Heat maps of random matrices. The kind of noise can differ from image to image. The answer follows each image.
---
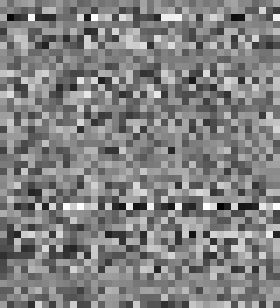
rows of uneven size
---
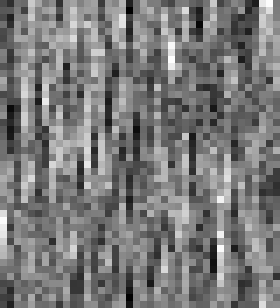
streaked along the columns
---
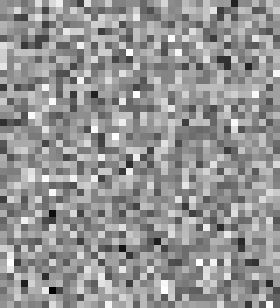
independent entries
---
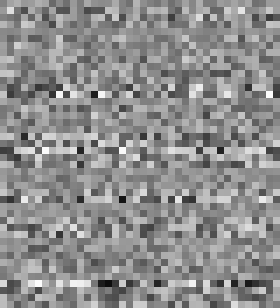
rows of uneven size
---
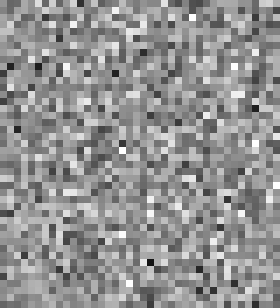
independent entries
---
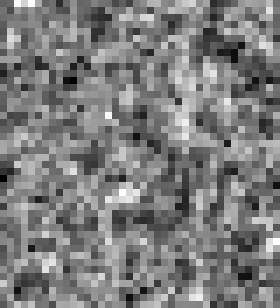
blotchy
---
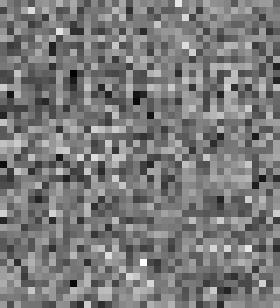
low rank plus noise
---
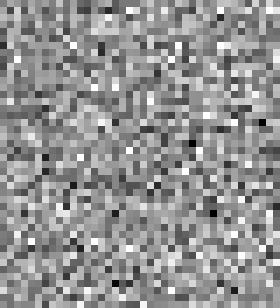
independent entries
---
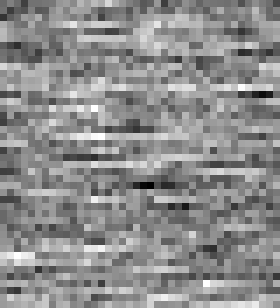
streaked along the rows
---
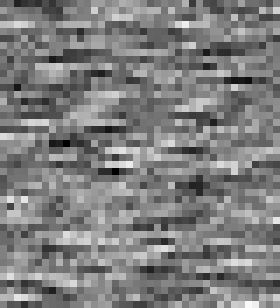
streaked along the rows
